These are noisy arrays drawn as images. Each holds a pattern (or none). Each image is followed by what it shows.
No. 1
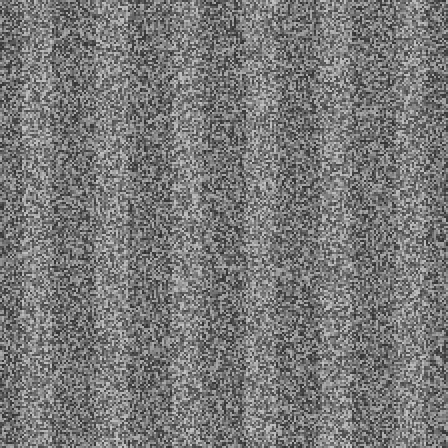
vertical stripes
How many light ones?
6
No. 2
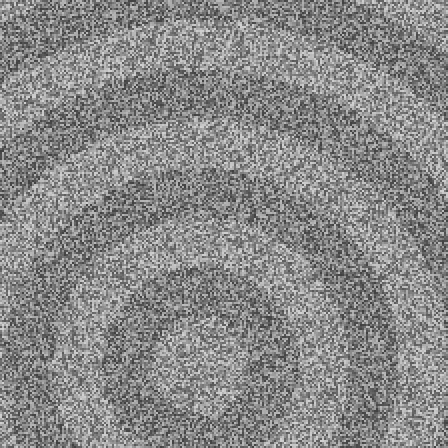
rings round one point
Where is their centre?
bottom middle
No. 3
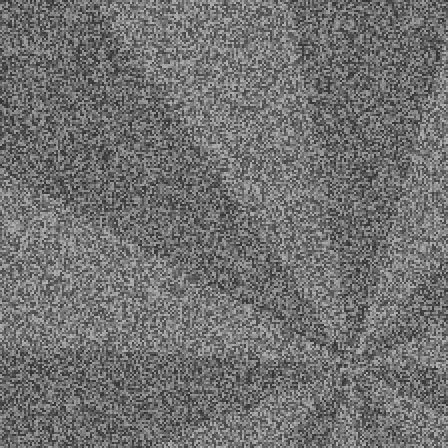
spokes from one point
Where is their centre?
bottom right
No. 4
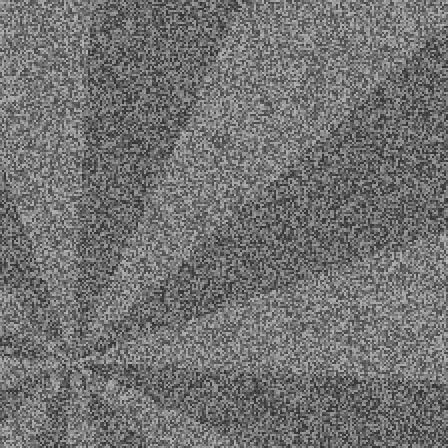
spokes from one point
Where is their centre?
bottom left
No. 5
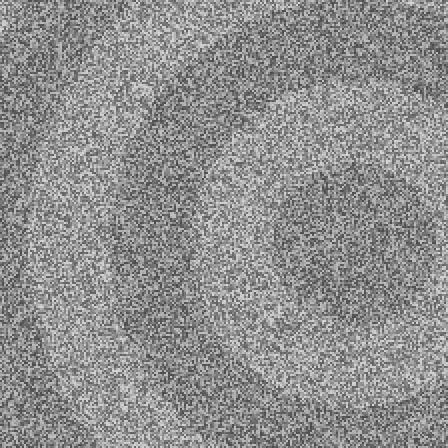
rings round one point
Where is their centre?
middle right
